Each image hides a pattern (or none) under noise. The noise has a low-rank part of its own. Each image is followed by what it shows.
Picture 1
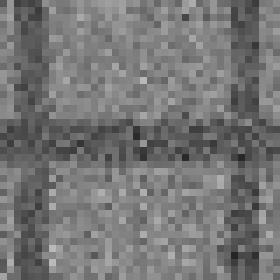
bands of rows crossing bands of columns
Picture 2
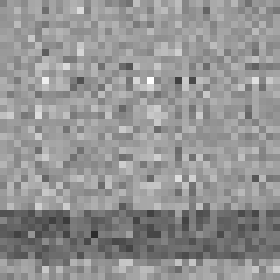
one band of rows
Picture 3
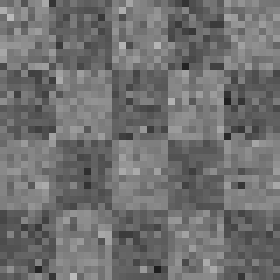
a checkerboard
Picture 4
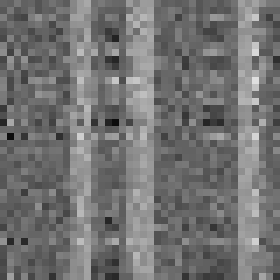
bands of columns
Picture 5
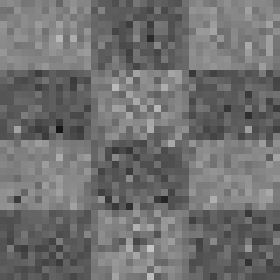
a checkerboard
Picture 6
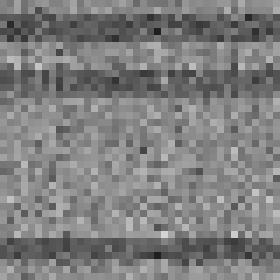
bands of rows
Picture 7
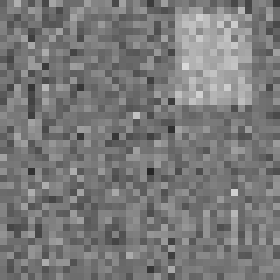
one block
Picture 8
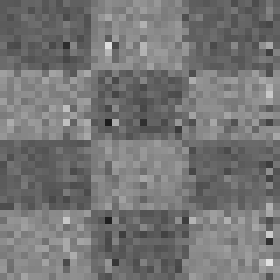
a checkerboard
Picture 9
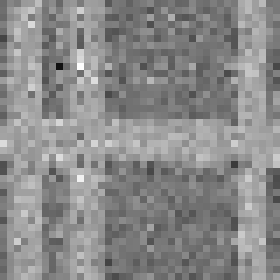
bands of rows crossing bands of columns
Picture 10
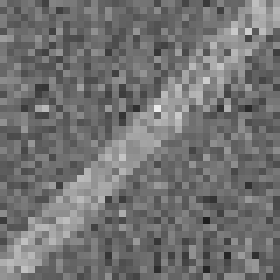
a diagonal band
